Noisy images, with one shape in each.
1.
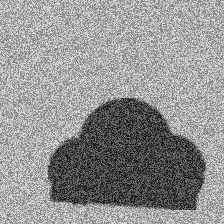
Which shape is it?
cloud
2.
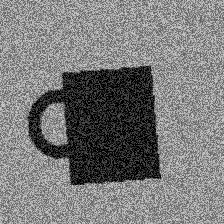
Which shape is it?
cup
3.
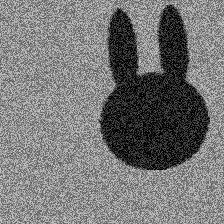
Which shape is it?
rabbit's head
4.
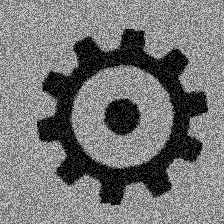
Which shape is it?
gear
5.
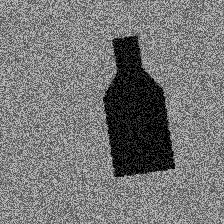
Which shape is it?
bottle
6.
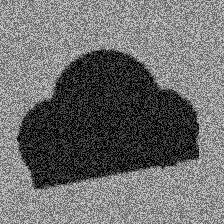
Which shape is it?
cloud
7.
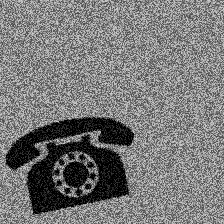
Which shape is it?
telephone
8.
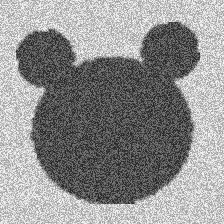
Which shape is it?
bear's head
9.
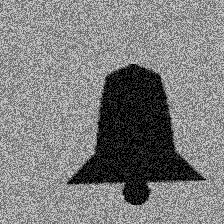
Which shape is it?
bell
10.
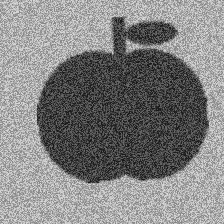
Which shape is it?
apple
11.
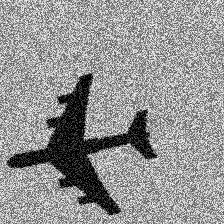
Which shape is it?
airplane
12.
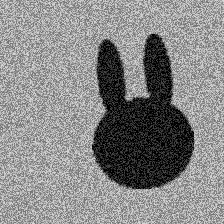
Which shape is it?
rabbit's head
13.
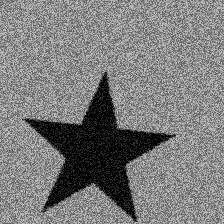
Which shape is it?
star
